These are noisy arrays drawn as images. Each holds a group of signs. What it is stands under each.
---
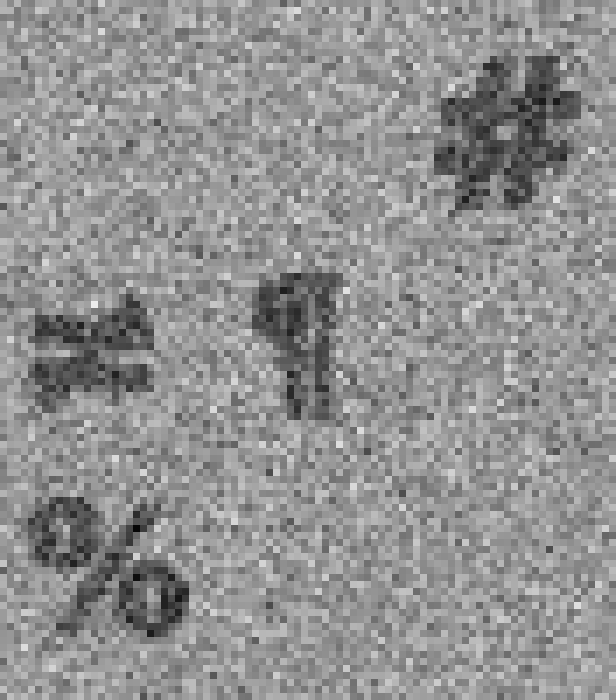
top right: hash sign; middle left: not-equal sign; centre: pilcrow; bottom left: percent sign
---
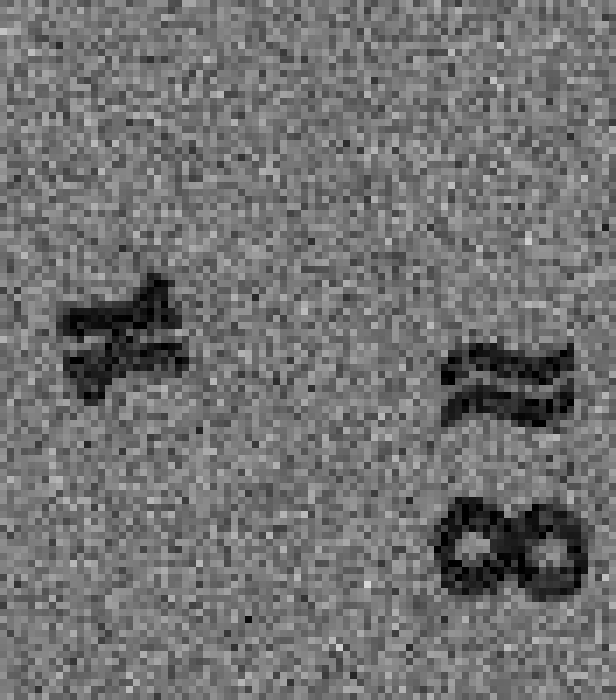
middle left: not-equal sign; middle right: approximately sign; bottom right: infinity sign
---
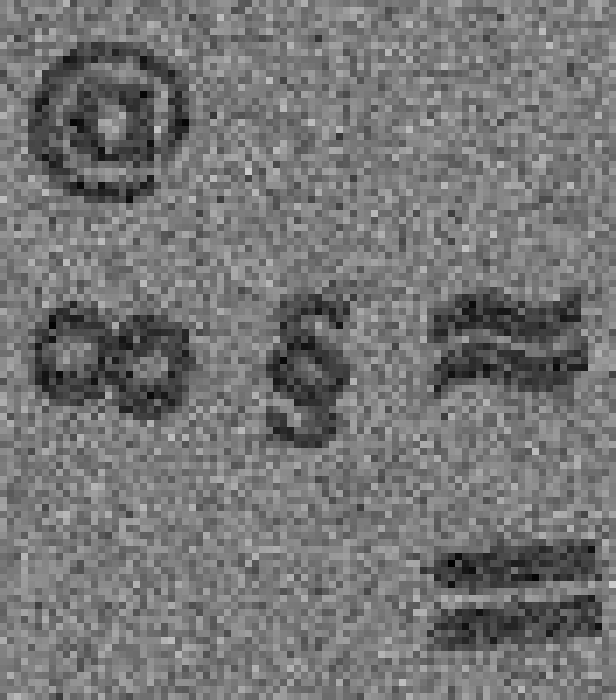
top left: at sign; middle left: infinity sign; centre: section sign; middle right: approximately sign; bottom right: equals sign
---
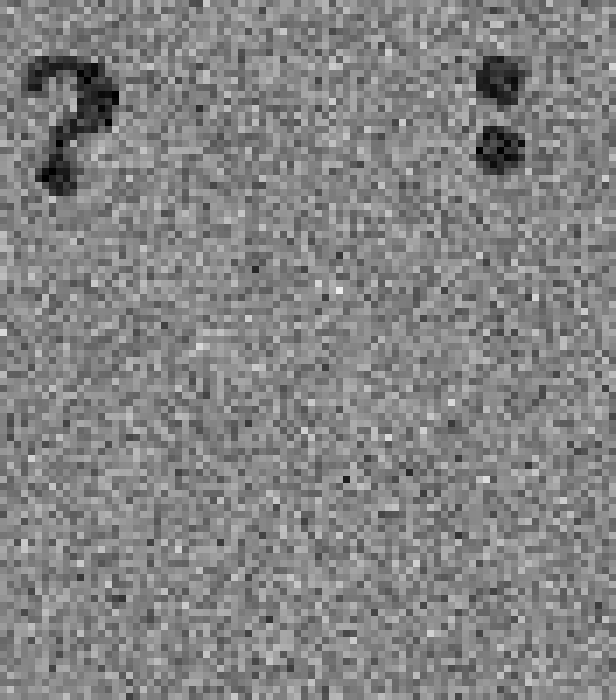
top left: question mark; top right: colon
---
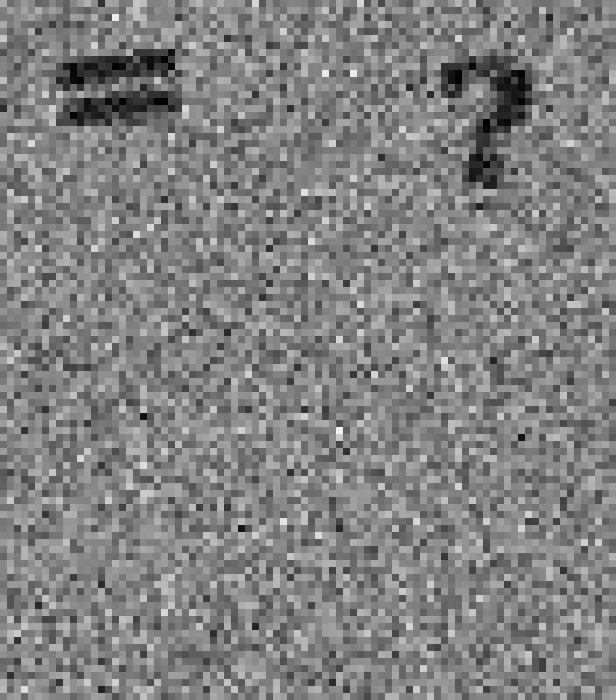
top left: equals sign; top right: question mark
